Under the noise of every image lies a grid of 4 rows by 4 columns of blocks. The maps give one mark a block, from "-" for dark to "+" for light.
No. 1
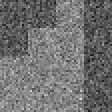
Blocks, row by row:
--+-
-++-
+++-
+++-
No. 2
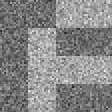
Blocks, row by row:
--++
-+--
-+++
-+--
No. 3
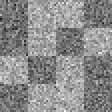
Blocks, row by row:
-++-
-+-+
+-+-
-++-
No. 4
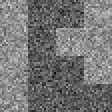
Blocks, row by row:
+--+
+-++
+--+
+---
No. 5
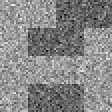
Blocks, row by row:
++--
+--+
++++
+--+
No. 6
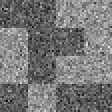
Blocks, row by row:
--++
+--+
+-++
-+--
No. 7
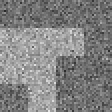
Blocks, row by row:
----
+++-
++--
-+--
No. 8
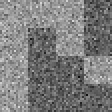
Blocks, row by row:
+++-
+-+-
+--+
+---
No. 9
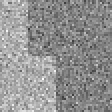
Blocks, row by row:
+---
+---
++--
++--
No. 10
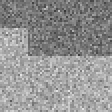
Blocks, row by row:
----
+---
++++
++++
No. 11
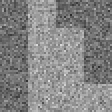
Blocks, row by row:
-+--
-++-
-++-
-+++
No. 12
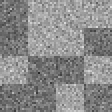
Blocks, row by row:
-+++
-++-
+--+
--+-
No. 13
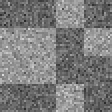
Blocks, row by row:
--+-
++-+
++--
--+-
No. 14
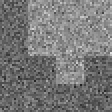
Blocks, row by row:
-+++
-+++
--+-
----
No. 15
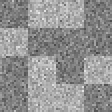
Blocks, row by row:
-++-
+---
-+-+
-++-
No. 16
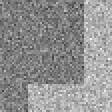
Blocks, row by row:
---+
---+
---+
-+++
